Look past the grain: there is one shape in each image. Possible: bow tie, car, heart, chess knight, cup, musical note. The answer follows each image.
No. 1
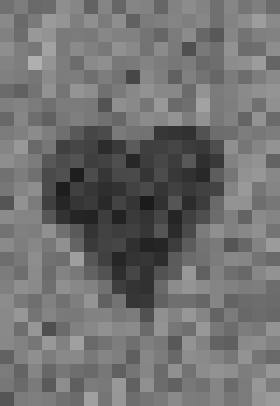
heart
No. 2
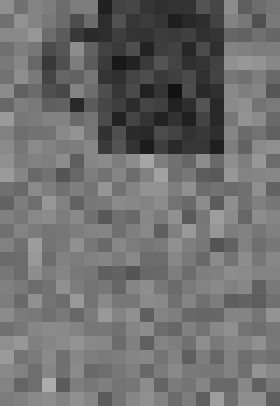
cup
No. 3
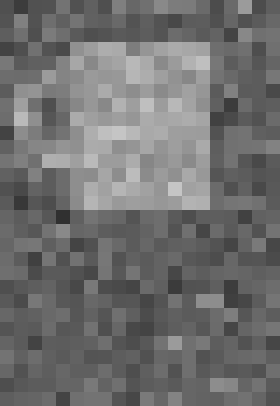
cup
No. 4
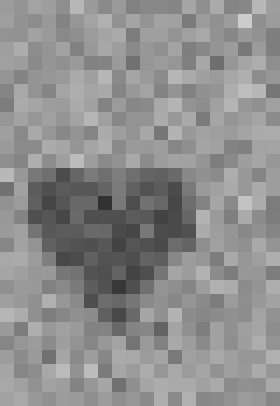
heart
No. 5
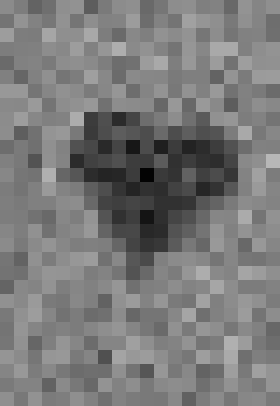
heart
